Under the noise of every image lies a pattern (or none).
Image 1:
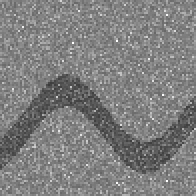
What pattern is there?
a wavy band
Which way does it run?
left to right
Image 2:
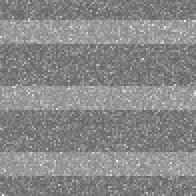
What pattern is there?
horizontal stripes
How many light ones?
3
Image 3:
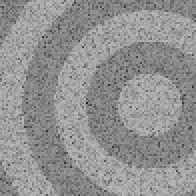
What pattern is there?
rings round one point
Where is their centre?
middle right
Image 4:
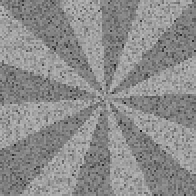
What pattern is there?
spokes from one point
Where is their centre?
centre
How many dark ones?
8
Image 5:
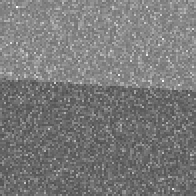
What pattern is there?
a sharp edge
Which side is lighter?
top
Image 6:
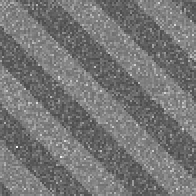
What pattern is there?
diagonal stripes
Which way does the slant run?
top left to bottom right
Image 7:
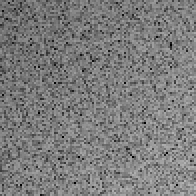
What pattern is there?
a smooth slope
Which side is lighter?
bottom right
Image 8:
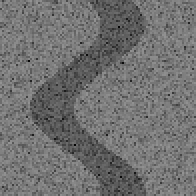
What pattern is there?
a wavy band
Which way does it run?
top to bottom
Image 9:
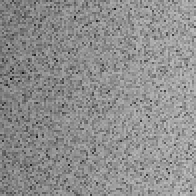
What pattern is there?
a smooth slope
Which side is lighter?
right
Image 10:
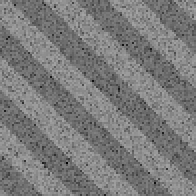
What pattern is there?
diagonal stripes
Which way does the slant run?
top left to bottom right
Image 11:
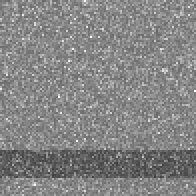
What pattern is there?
one horizontal stripe
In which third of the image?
bottom
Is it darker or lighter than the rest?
darker
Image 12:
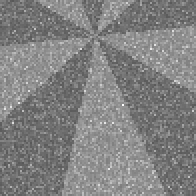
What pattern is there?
spokes from one point
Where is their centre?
top middle
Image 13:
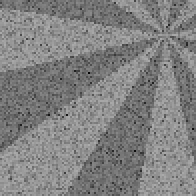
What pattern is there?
spokes from one point
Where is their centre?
top right
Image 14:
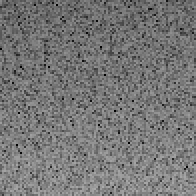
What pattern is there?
a smooth slope
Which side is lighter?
bottom
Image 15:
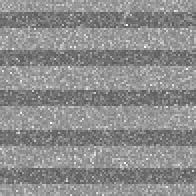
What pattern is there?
horizontal stripes
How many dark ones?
5
